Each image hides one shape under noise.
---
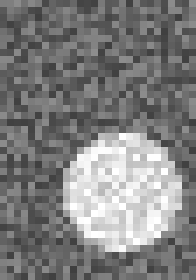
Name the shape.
disc
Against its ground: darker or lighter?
lighter
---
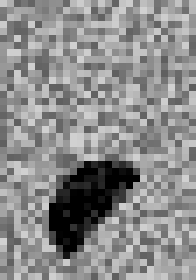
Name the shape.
half disc
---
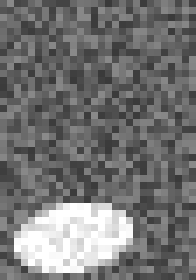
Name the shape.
ellipse
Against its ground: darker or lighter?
lighter
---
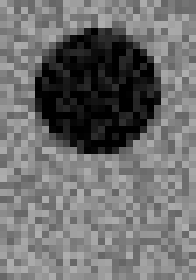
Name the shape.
disc
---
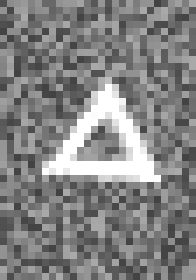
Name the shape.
triangle frame
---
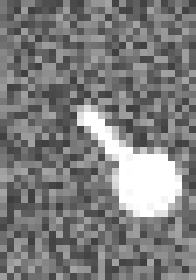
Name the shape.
lollipop
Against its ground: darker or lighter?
lighter
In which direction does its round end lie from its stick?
down and right
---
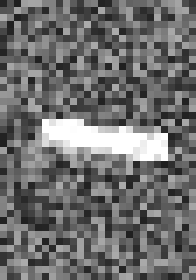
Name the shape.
bar
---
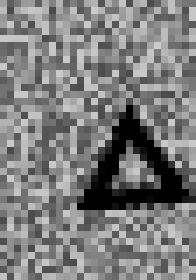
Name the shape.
triangle frame
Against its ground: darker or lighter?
darker
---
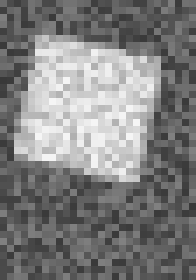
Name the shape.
square
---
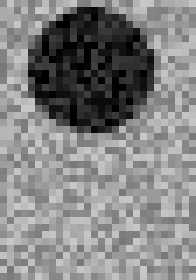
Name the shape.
disc
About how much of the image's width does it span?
two thirds
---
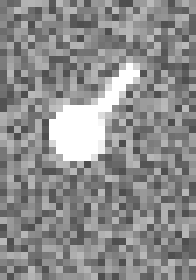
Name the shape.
lollipop
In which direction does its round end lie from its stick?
down and left
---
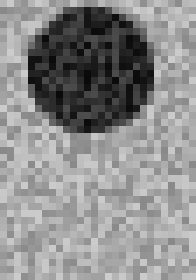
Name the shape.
disc
